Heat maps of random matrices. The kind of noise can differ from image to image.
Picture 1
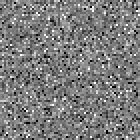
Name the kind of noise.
heavy tails
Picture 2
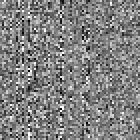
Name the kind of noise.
columns of uneven size
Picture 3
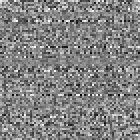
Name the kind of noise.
rows of uneven size
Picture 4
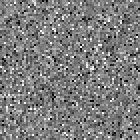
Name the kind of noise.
heavy tails
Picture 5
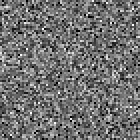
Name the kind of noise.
independent entries
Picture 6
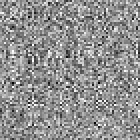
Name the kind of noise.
low rank plus noise
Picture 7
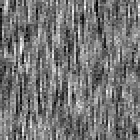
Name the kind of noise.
streaked along the columns
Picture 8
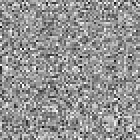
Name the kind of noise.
low rank plus noise
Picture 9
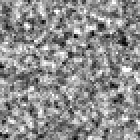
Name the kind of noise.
blotchy
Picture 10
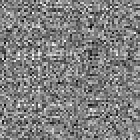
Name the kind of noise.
low rank plus noise
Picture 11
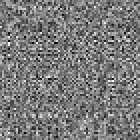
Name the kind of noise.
low rank plus noise
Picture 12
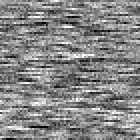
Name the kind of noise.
streaked along the rows
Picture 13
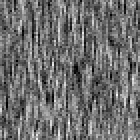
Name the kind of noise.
streaked along the columns
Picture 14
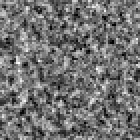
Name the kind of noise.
blotchy
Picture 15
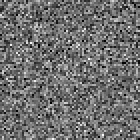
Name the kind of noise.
independent entries
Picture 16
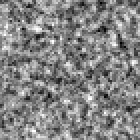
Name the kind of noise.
blotchy
